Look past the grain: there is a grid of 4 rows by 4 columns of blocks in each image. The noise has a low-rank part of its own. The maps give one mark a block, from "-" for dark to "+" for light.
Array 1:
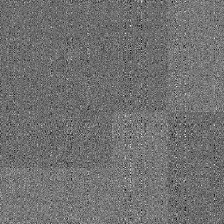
---+
---+
--+-
+++-
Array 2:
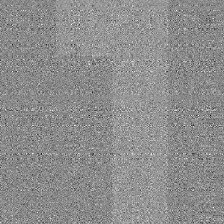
-++-
--+-
--+-
--+-
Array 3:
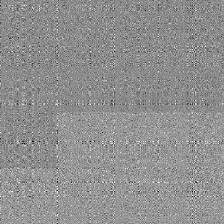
----
----
-+++
++++
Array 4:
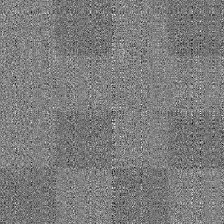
+-+-
++++
+-+-
-+-+
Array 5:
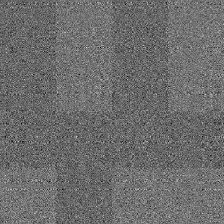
-+-+
-+-+
----
+-++
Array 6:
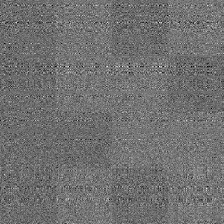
-+-+
-++-
--++
-+-+
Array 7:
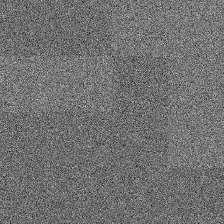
--++
++-+
---+
----
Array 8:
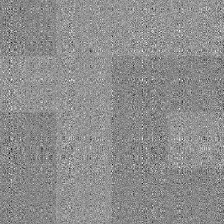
-+++
++--
-+-+
-+--
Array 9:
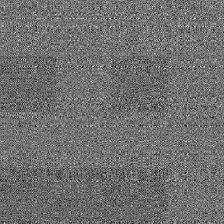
++++
-+-+
++++
---+
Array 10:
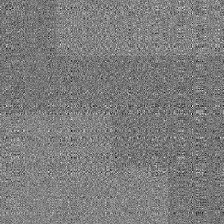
-+++
----
++--
+++-
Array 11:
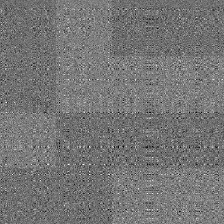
-+--
-+++
+---
--++
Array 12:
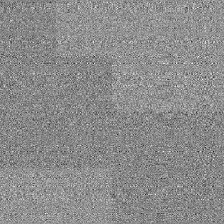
-+++
--++
----
++--
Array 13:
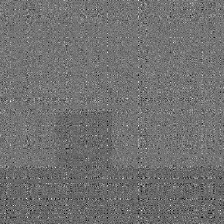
++++
++++
+-++
----
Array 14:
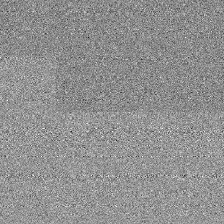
----
+---
++++
++++
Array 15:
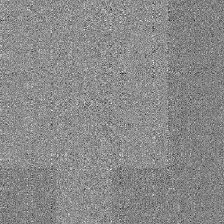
+++-
+++-
+++-
-+--
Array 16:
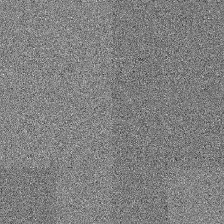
++--
++--
++--
-+-+
